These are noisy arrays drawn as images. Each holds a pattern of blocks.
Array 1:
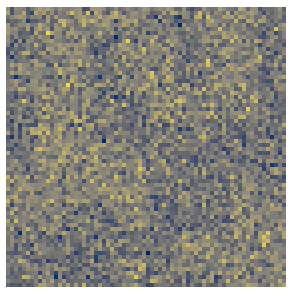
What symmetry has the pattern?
no symmetry
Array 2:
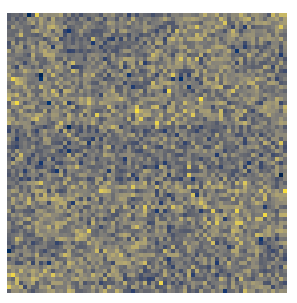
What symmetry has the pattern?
the same after a half turn
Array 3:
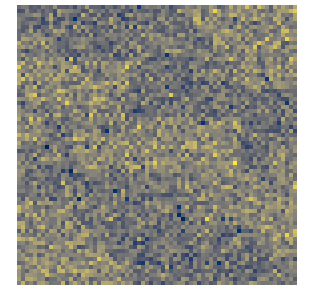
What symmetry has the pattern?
the same after a half turn
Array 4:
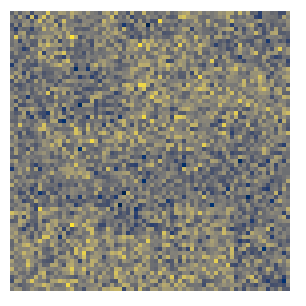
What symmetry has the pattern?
no symmetry
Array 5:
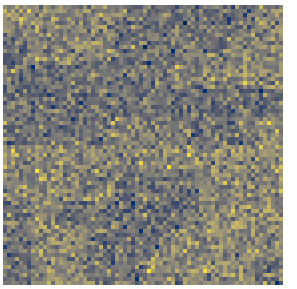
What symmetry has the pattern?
no symmetry
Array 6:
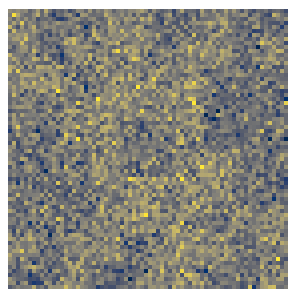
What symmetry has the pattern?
the same after a half turn
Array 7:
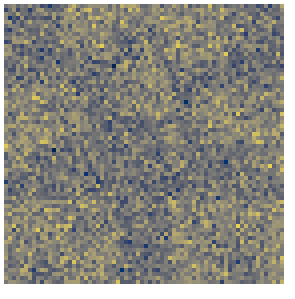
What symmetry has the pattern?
left and right mirror each other
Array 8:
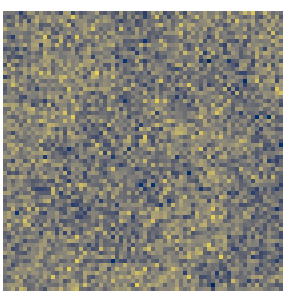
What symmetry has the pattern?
no symmetry
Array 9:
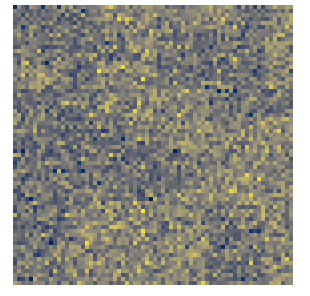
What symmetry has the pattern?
no symmetry
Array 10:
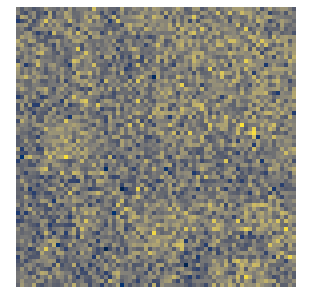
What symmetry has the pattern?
mirrored about the diagonal from the bottom left
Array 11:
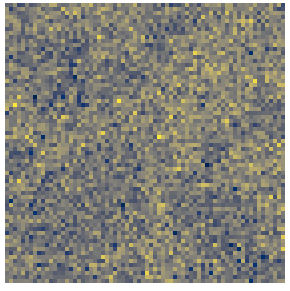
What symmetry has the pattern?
mirrored about the diagonal from the bottom left
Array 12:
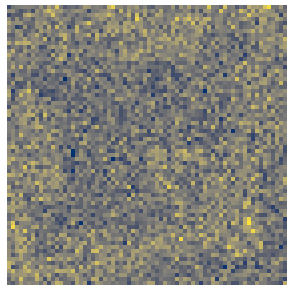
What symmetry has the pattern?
mirrored about the diagonal from the top left
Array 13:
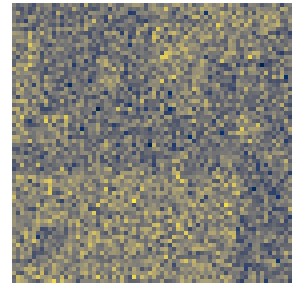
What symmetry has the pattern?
no symmetry
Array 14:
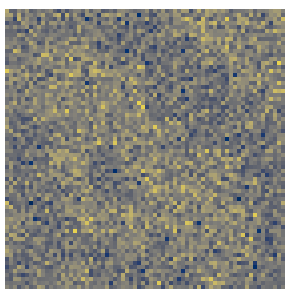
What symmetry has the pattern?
mirrored about the diagonal from the bottom left
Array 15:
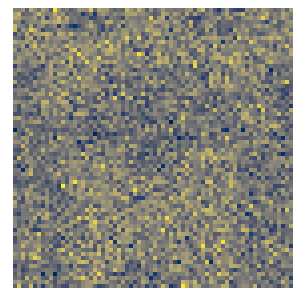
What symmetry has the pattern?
left and right mirror each other
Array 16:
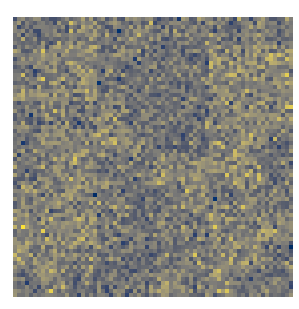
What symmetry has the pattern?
the same after a half turn
